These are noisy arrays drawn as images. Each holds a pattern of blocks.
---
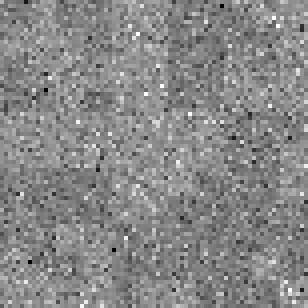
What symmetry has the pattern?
mirrored about the diagonal from the top left
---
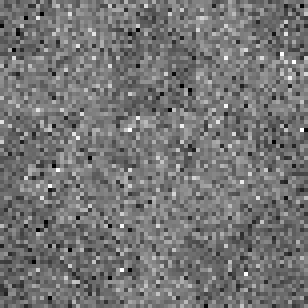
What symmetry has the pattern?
left and right mirror each other
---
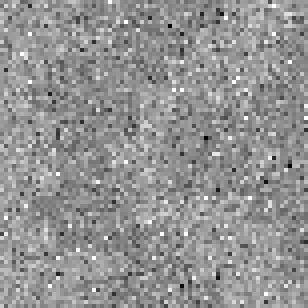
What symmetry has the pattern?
top and bottom mirror each other
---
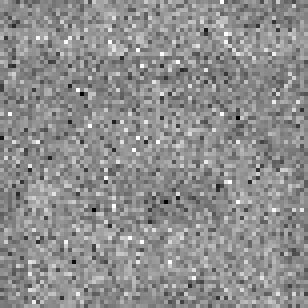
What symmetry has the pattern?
left and right mirror each other
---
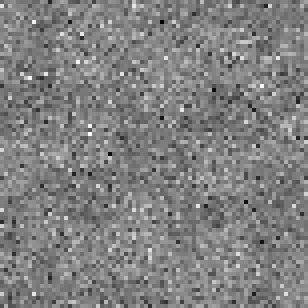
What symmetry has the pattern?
the same after a half turn
